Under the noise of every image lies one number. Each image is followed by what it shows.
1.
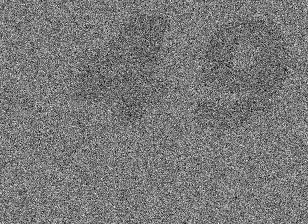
49
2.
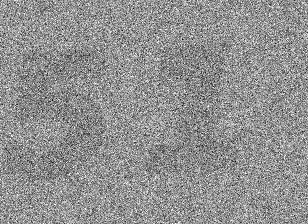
51
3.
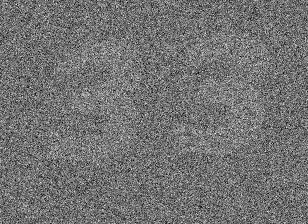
33
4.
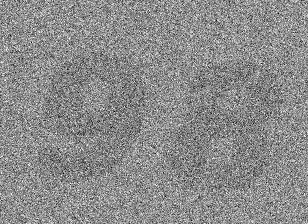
98
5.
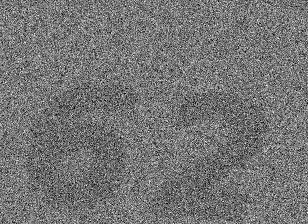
62
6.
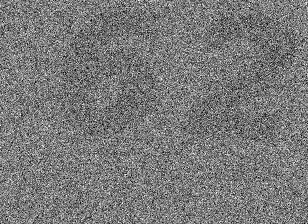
62
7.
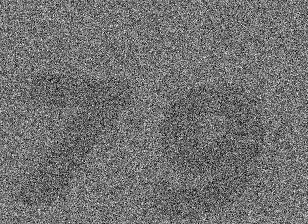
79
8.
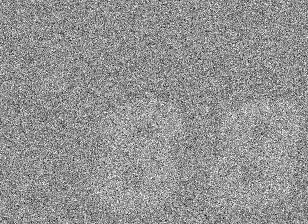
88
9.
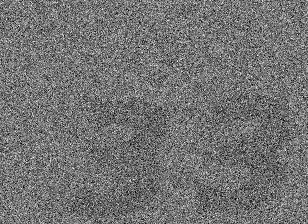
33
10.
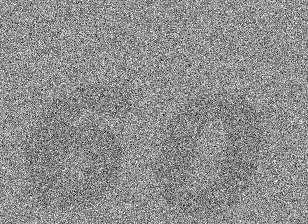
60
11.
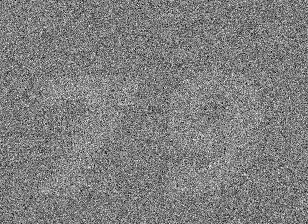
79
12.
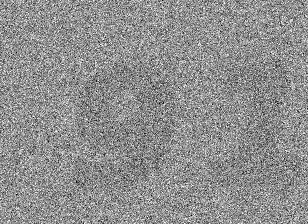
91
